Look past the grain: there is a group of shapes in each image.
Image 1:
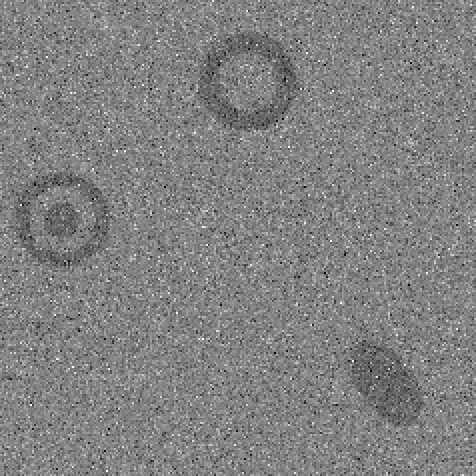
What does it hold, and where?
top middle: ring; middle left: bullseye; bottom right: ellipse
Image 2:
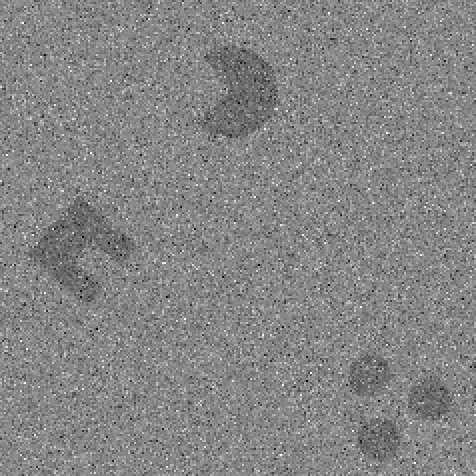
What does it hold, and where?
top middle: disc with a wedge cut out; middle left: square with a notch; bottom right: three dots
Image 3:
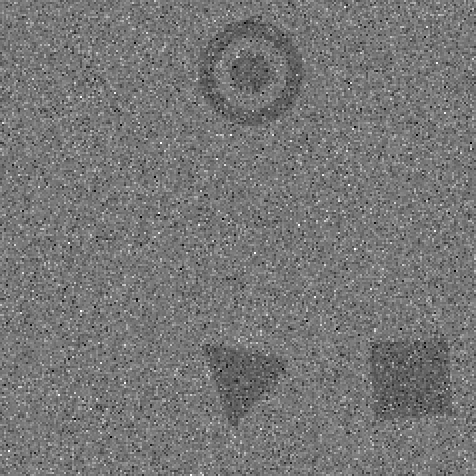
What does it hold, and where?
top middle: bullseye; bottom middle: triangle; bottom right: square
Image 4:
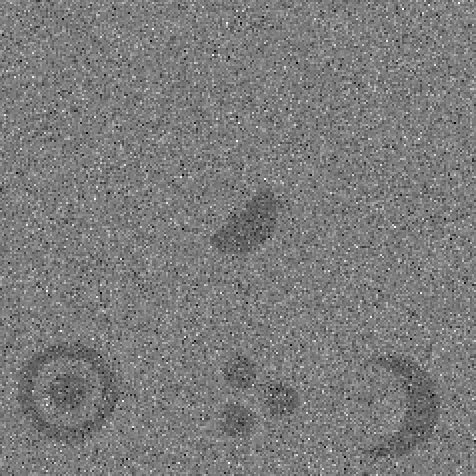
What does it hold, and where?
centre: half disc; bottom left: bullseye; bottom middle: three dots; bottom right: crescent
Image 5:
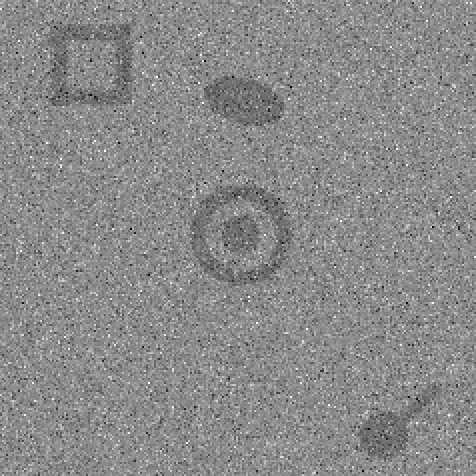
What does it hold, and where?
top left: square frame; top middle: ellipse; centre: bullseye; bottom right: lollipop
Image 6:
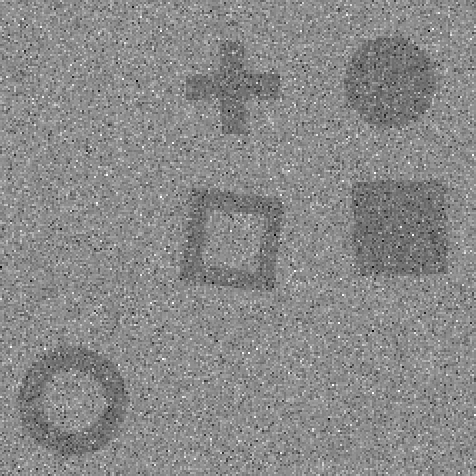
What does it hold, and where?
top middle: cross; top right: disc; centre: square frame; middle right: square; bottom left: ring
